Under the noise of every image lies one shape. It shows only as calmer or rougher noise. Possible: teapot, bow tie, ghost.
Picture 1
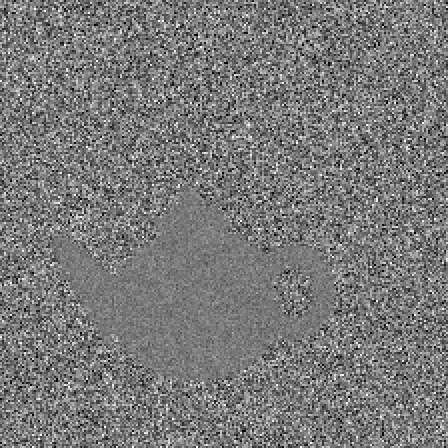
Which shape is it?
teapot
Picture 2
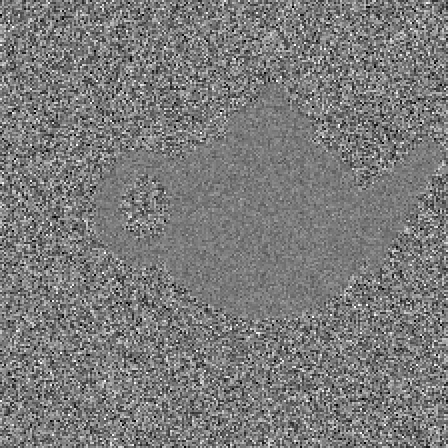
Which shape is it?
teapot
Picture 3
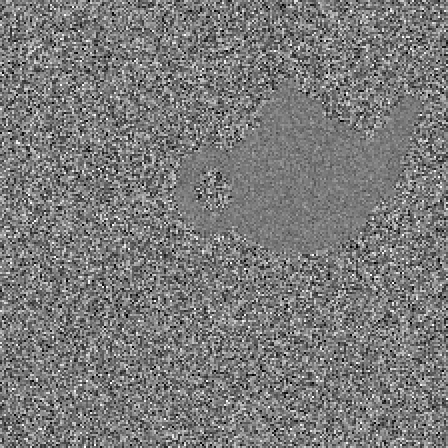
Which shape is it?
teapot
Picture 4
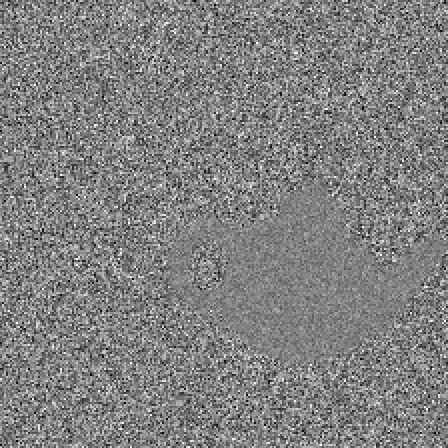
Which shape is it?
teapot
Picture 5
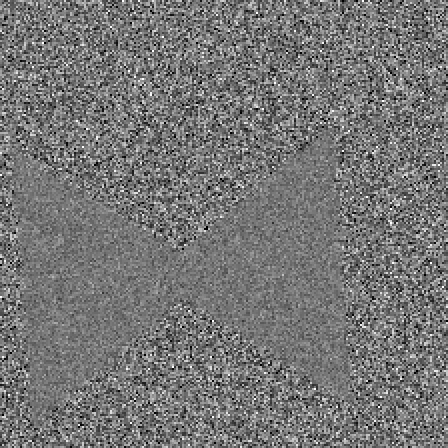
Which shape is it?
bow tie
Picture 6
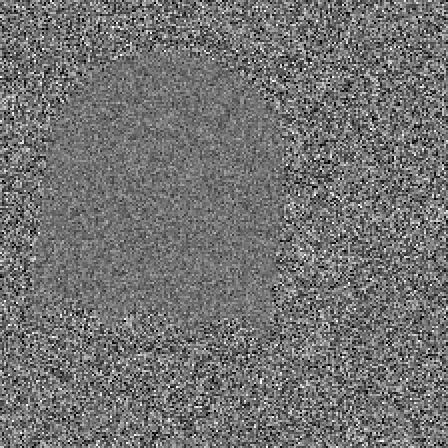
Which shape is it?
ghost
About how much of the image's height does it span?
two thirds
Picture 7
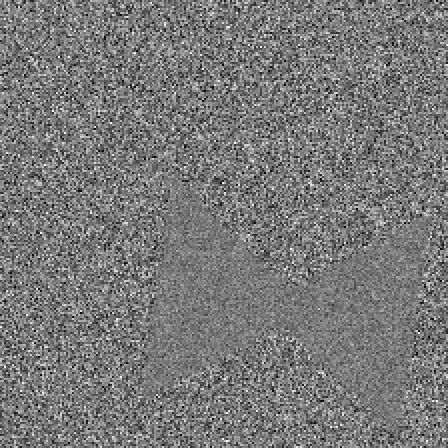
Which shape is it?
bow tie
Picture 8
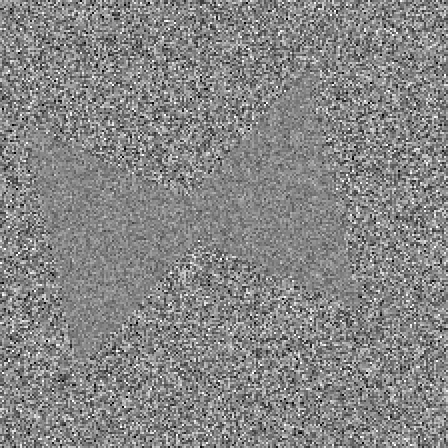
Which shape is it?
bow tie
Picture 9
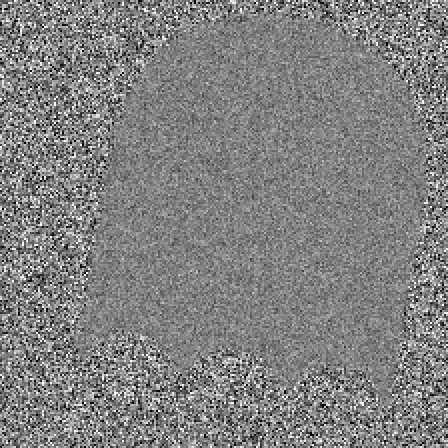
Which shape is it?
ghost
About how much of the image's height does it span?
nearly all
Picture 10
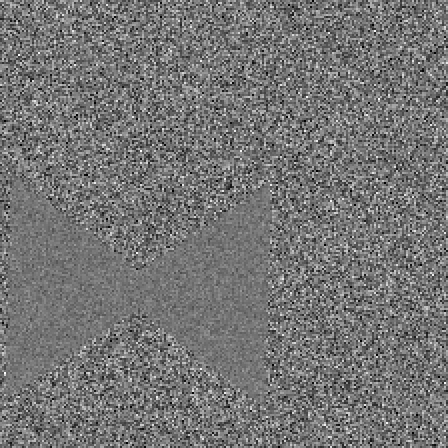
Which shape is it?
bow tie
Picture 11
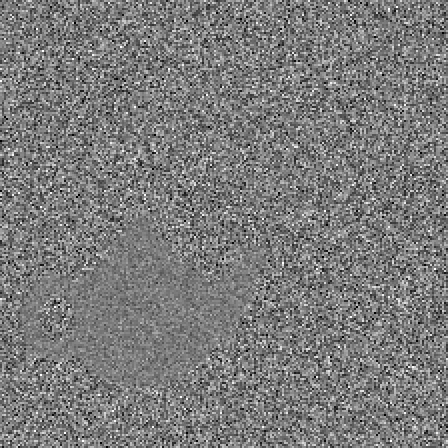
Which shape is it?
teapot
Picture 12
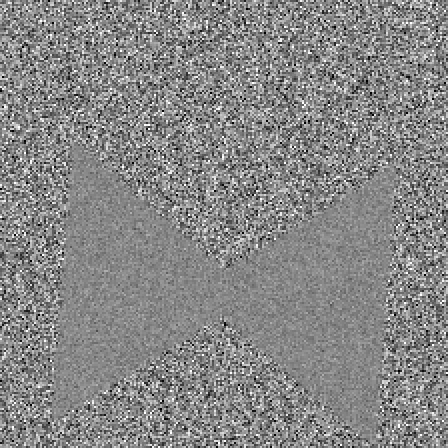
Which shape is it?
bow tie
